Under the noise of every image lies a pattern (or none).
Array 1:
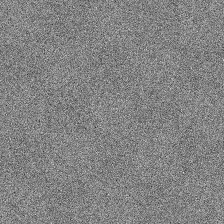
a checkerboard
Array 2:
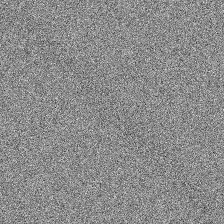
a diagonal band
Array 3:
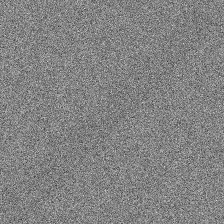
a diagonal band
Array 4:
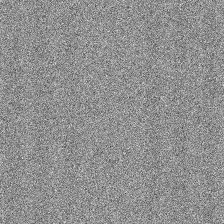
bands of columns
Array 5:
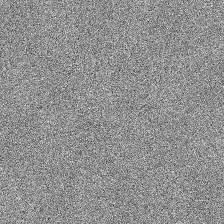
a checkerboard
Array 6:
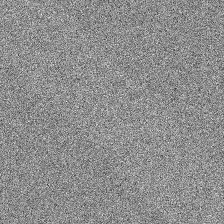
a diagonal band
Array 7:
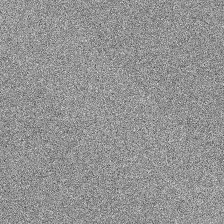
a diagonal band
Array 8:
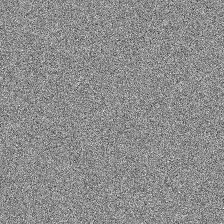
only noise
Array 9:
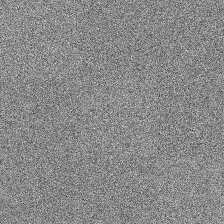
blocks along the diagonal
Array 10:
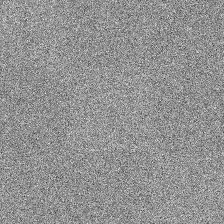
blocks along the diagonal
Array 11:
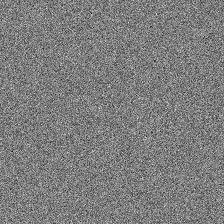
only noise
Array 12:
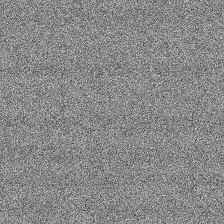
bands of rows
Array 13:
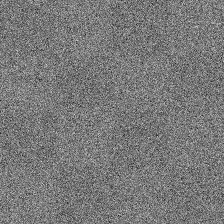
a checkerboard
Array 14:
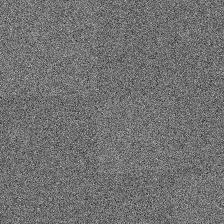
blocks along the diagonal
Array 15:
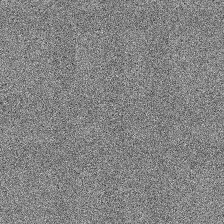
bands of rows crossing bands of columns
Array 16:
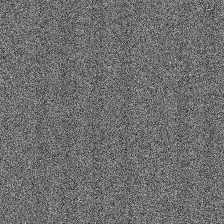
bands of columns
